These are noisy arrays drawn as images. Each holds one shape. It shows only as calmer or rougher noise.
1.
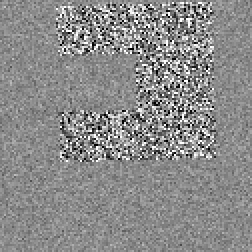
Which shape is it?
square with a notch
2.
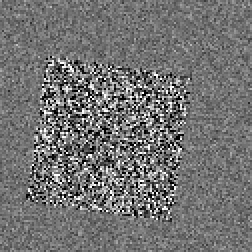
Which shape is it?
square
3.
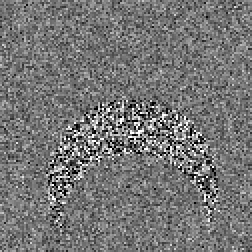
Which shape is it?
crescent
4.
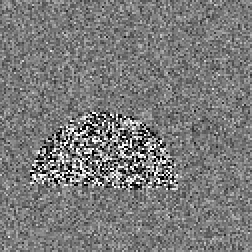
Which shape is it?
half disc
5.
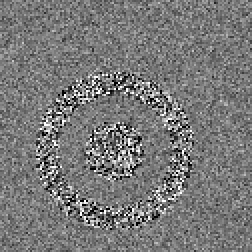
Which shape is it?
bullseye
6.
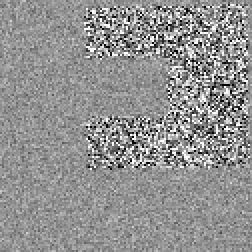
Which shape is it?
square with a notch
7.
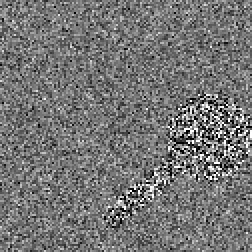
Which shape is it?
lollipop
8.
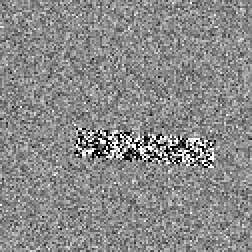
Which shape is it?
bar
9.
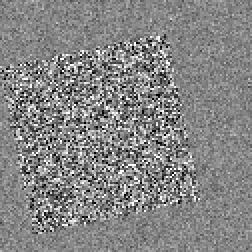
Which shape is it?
square
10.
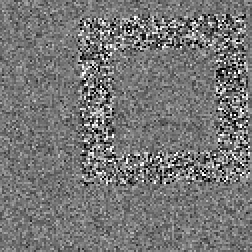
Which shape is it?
square frame
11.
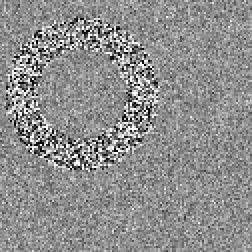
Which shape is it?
ring
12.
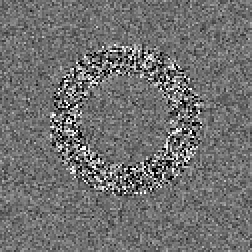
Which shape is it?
ring
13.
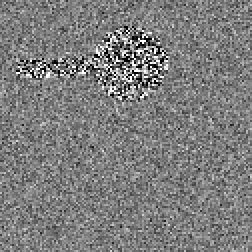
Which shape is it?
lollipop
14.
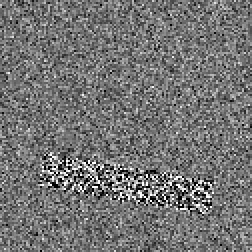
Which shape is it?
bar
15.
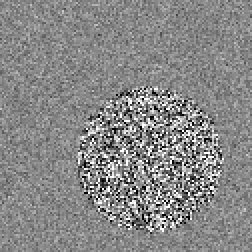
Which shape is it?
disc
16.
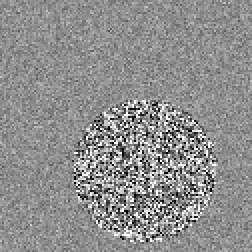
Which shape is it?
disc
